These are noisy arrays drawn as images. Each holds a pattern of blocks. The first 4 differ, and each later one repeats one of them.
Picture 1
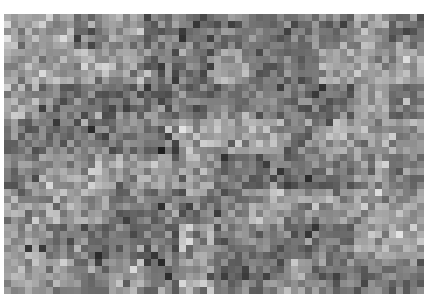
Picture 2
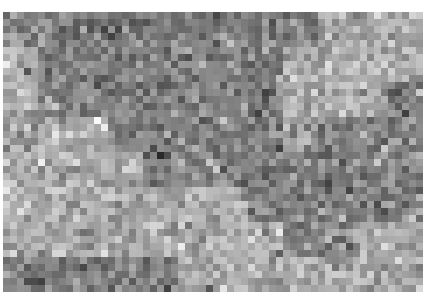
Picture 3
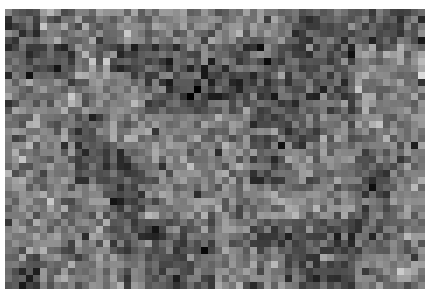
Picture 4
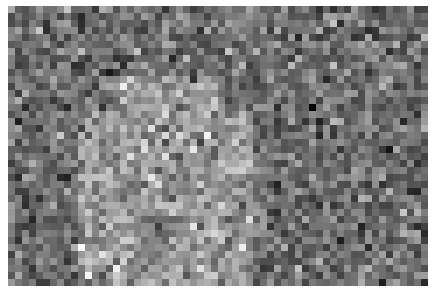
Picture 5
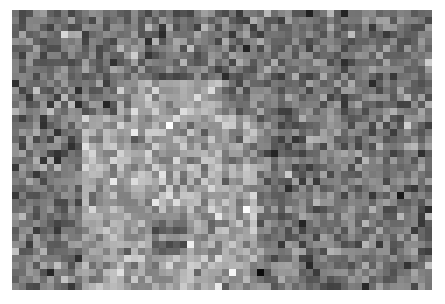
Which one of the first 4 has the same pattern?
4
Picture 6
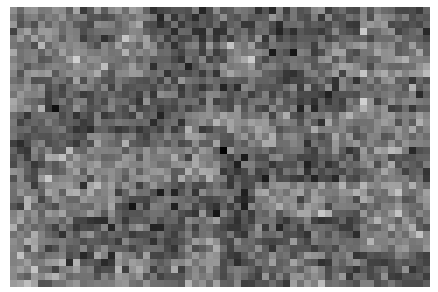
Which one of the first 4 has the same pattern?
1
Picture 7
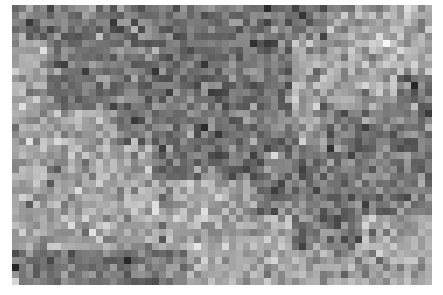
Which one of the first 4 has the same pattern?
2
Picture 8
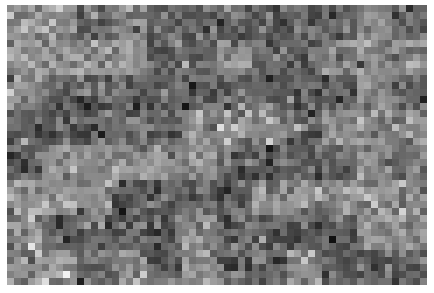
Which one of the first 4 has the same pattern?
1
